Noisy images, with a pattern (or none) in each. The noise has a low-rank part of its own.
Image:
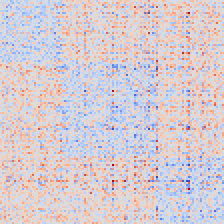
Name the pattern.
blocks along the diagonal
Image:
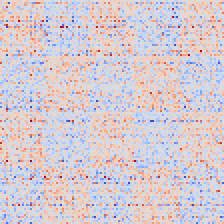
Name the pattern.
a checkerboard
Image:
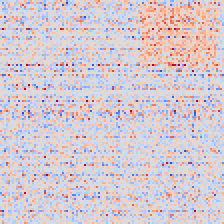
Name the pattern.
one block
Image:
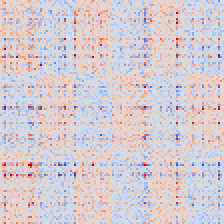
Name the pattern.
a checkerboard
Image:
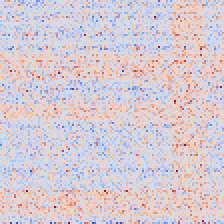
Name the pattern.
bands of rows crossing bands of columns
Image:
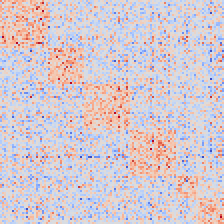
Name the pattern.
blocks along the diagonal
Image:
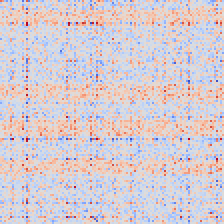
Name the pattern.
bands of rows
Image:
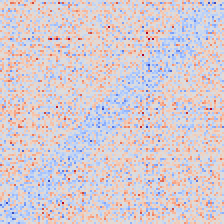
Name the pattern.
a diagonal band
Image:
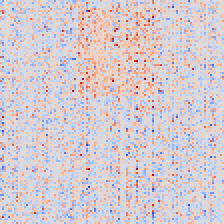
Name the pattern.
one block
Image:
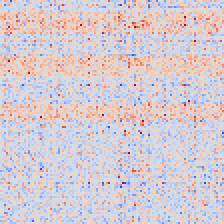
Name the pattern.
bands of rows
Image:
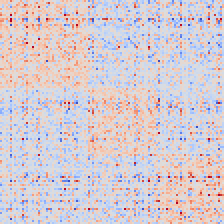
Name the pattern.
blocks along the diagonal
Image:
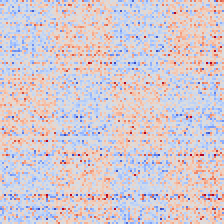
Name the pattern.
a checkerboard
